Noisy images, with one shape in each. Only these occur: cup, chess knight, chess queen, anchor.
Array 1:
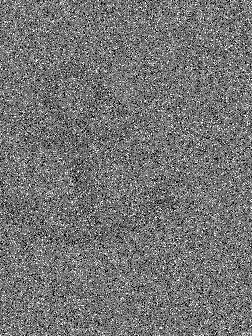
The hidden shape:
anchor
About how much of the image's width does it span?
two thirds
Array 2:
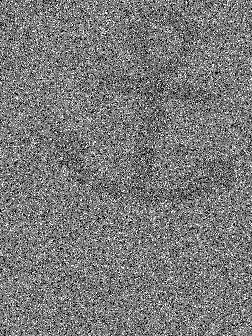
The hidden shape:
anchor
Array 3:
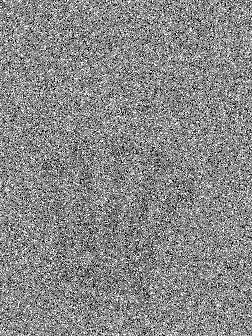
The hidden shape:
chess queen
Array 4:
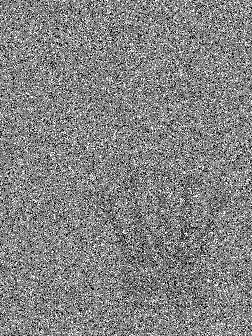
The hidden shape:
chess queen
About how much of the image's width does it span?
half
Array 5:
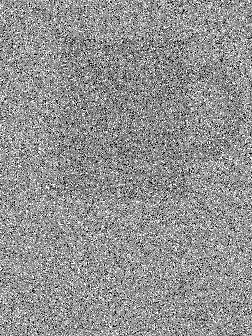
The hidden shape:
cup
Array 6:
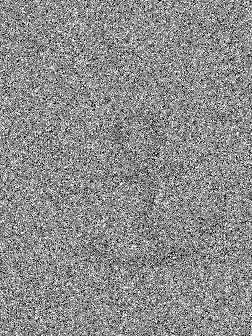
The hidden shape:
anchor
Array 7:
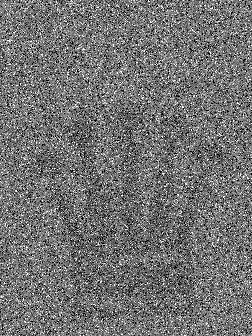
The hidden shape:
chess queen
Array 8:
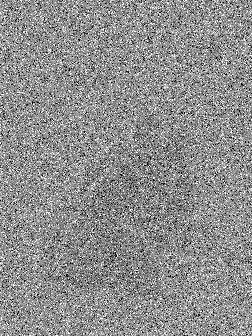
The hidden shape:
chess knight
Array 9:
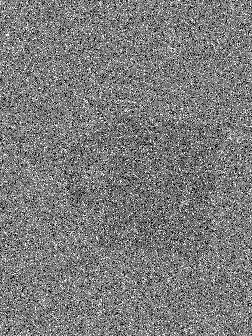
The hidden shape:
cup
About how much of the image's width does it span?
two thirds
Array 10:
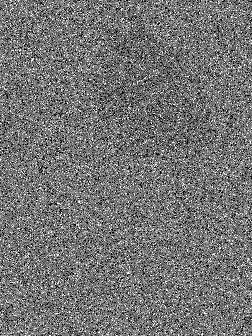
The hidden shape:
chess knight
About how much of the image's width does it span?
half
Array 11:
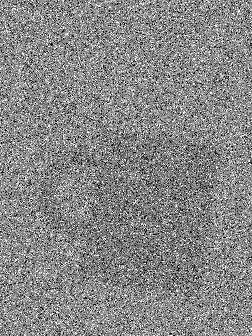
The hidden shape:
cup
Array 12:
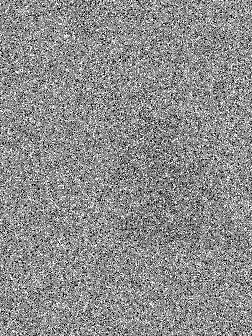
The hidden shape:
chess knight
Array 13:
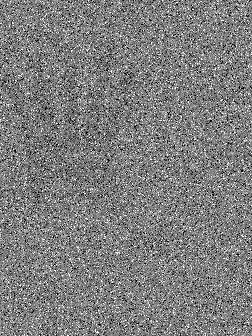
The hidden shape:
chess queen
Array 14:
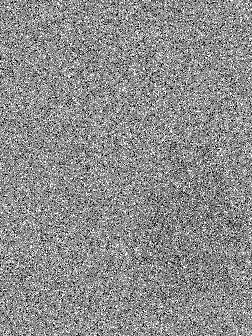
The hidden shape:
chess knight
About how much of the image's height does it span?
half
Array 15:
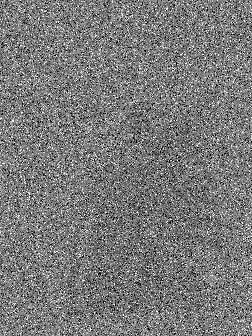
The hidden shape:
chess knight
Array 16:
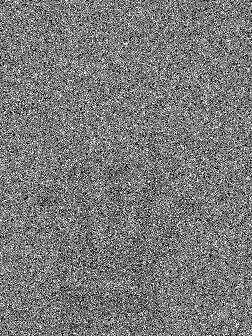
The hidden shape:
chess queen
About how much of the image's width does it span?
two thirds
